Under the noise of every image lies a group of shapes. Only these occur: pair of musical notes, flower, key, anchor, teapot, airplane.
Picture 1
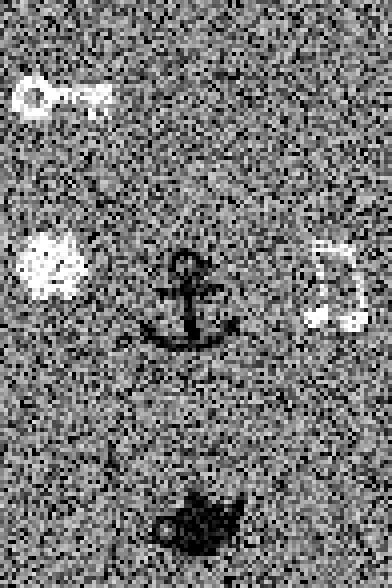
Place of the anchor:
centre
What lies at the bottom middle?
teapot
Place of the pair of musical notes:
middle right
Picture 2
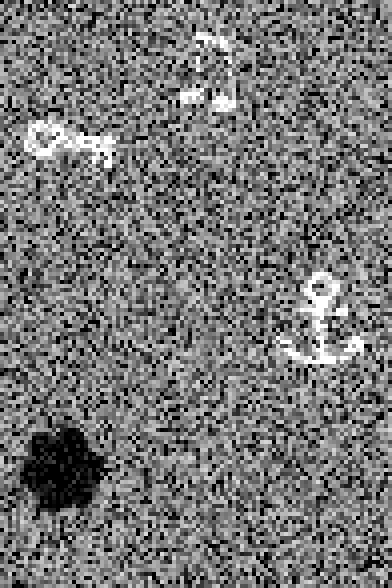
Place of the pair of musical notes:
top middle
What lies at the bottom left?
flower
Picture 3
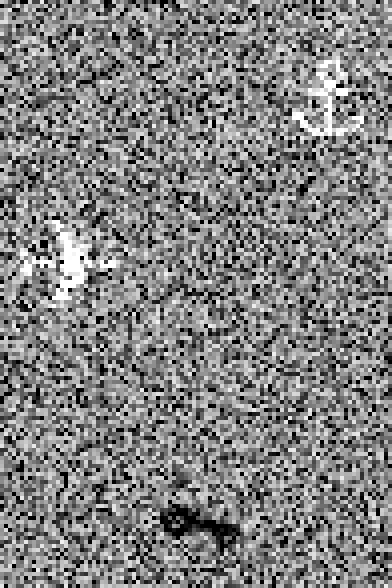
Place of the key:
bottom middle
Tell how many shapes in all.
3
